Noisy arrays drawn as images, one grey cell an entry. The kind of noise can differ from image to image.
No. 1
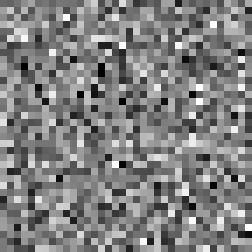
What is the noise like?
independent entries
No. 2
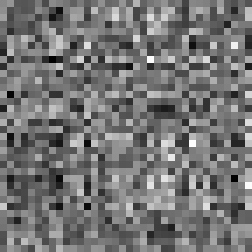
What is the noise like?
low rank plus noise
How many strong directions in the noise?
one
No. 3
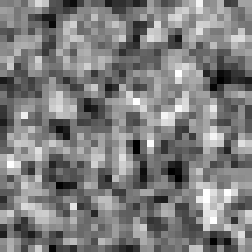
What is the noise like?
blotchy
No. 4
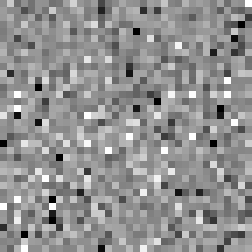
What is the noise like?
heavy tails
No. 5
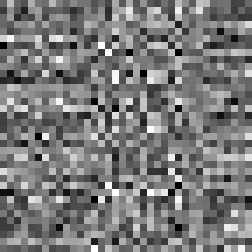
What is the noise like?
low rank plus noise
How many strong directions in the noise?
two
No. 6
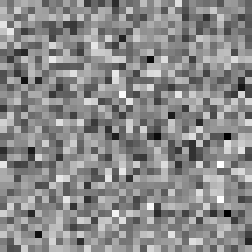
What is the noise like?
independent entries
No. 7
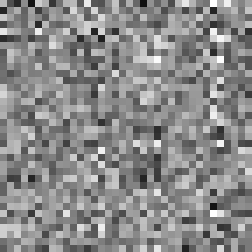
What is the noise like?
low rank plus noise
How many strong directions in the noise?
three or four
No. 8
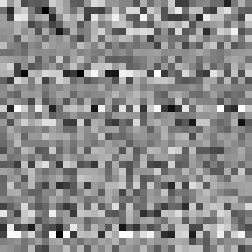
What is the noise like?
rows of uneven size
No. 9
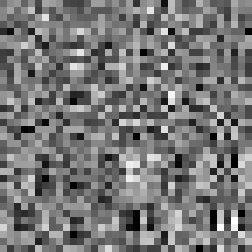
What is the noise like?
low rank plus noise
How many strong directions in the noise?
two
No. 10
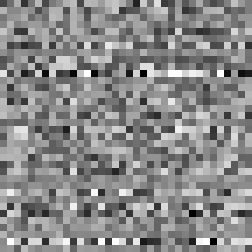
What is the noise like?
rows of uneven size
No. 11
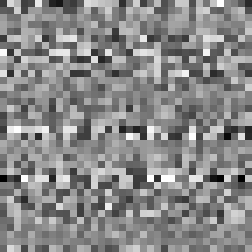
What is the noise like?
rows of uneven size
